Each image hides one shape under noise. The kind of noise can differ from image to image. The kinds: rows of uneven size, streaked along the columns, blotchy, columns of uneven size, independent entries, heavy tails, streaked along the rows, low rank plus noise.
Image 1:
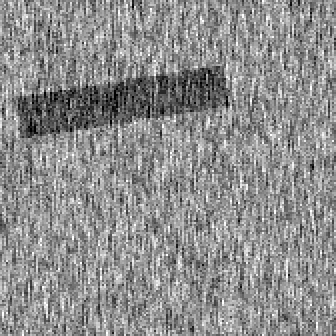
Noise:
streaked along the columns
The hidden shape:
bar
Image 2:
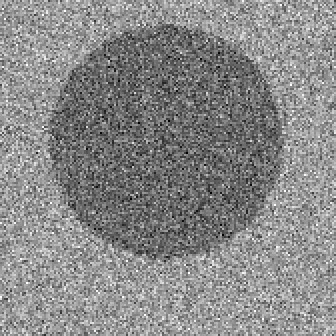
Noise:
independent entries
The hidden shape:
disc
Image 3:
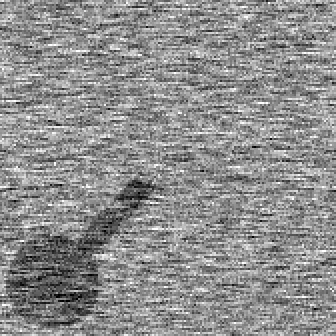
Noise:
streaked along the rows
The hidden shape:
lollipop
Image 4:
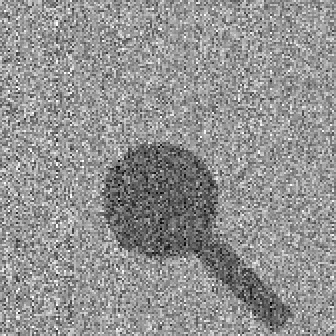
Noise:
columns of uneven size
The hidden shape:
lollipop
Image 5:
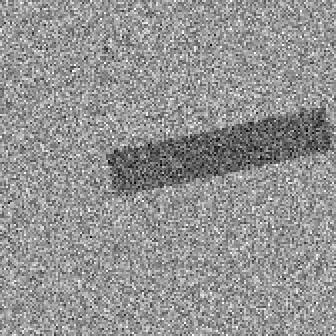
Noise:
independent entries
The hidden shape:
bar
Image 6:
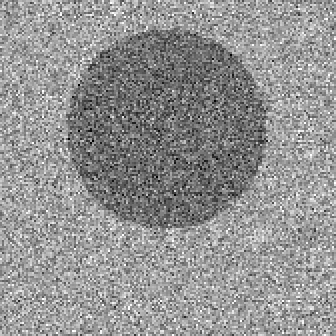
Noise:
low rank plus noise
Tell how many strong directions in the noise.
two
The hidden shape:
disc
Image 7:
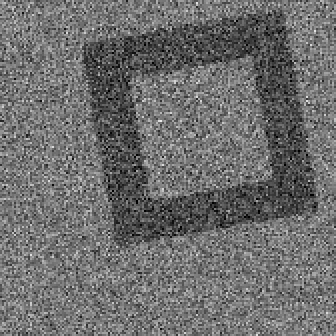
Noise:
low rank plus noise
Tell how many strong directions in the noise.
three or four
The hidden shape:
square frame
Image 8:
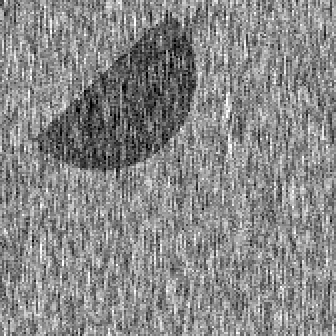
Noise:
streaked along the columns
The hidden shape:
half disc
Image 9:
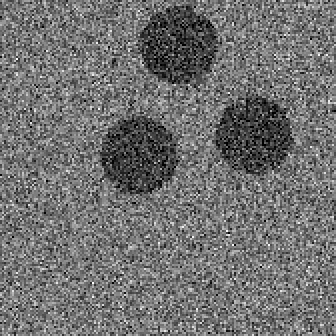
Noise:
low rank plus noise
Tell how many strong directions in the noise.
one
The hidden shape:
three dots
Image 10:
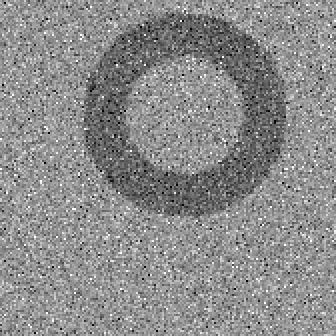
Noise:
heavy tails
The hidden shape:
ring
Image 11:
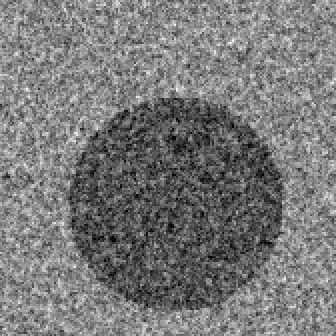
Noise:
blotchy
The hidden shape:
disc
